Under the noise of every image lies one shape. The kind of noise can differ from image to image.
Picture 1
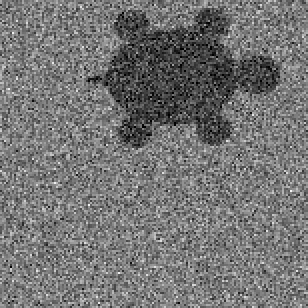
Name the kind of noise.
independent entries
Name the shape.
turtle
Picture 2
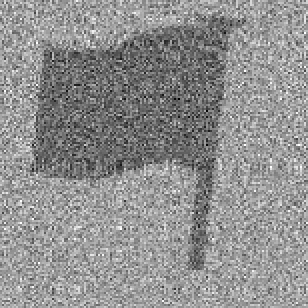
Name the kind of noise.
low rank plus noise
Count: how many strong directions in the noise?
three or four
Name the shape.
flag
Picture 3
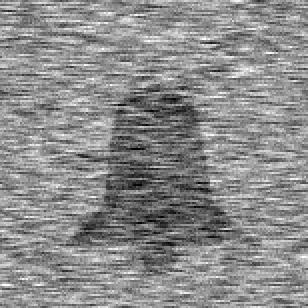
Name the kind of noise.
streaked along the rows
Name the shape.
bell
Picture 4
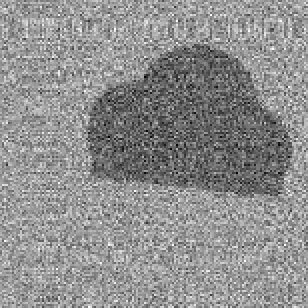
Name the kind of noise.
low rank plus noise
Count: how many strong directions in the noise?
two
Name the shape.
cloud
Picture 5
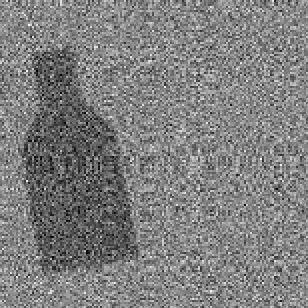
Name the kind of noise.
low rank plus noise
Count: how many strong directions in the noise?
two
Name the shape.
bottle
